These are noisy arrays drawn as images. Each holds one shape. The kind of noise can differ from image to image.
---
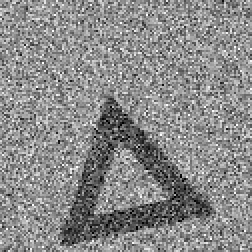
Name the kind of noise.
independent entries
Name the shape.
triangle frame
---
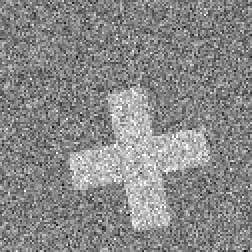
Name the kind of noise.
independent entries
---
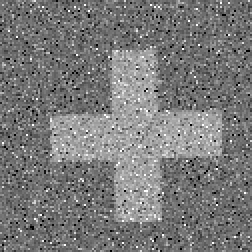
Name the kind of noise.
heavy tails
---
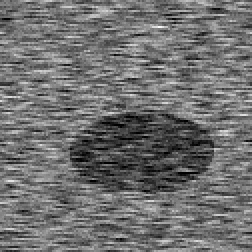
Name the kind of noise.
streaked along the rows
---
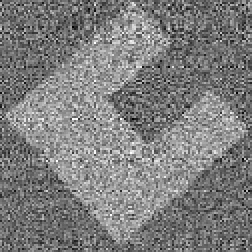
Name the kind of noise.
low rank plus noise
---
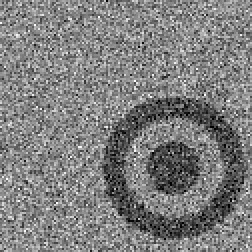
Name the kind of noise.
independent entries
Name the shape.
bullseye
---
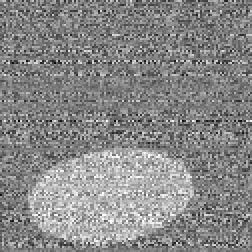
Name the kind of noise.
rows of uneven size
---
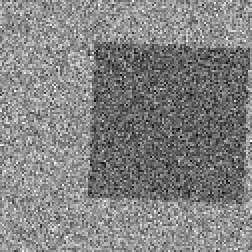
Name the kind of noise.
independent entries
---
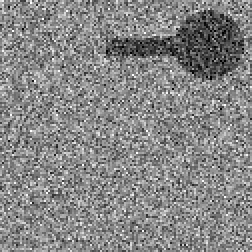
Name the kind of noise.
independent entries
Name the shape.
lollipop
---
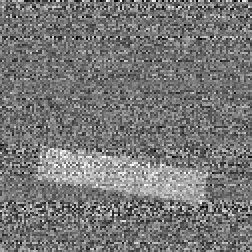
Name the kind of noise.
rows of uneven size
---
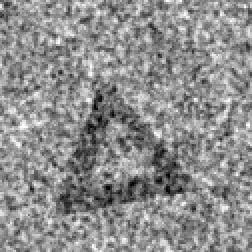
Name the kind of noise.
blotchy
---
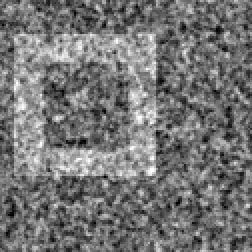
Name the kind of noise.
blotchy
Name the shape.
square frame
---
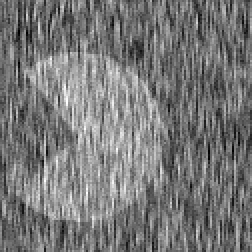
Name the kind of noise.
streaked along the columns
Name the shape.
disc with a wedge cut out
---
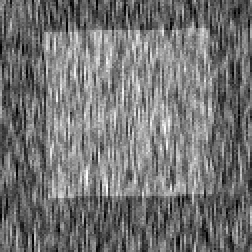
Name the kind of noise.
streaked along the columns
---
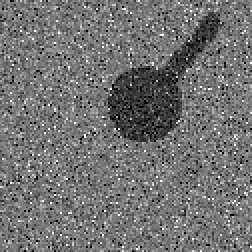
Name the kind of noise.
heavy tails
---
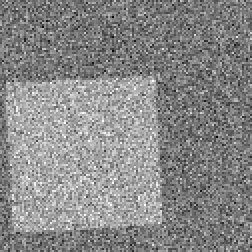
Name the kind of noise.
independent entries
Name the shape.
square
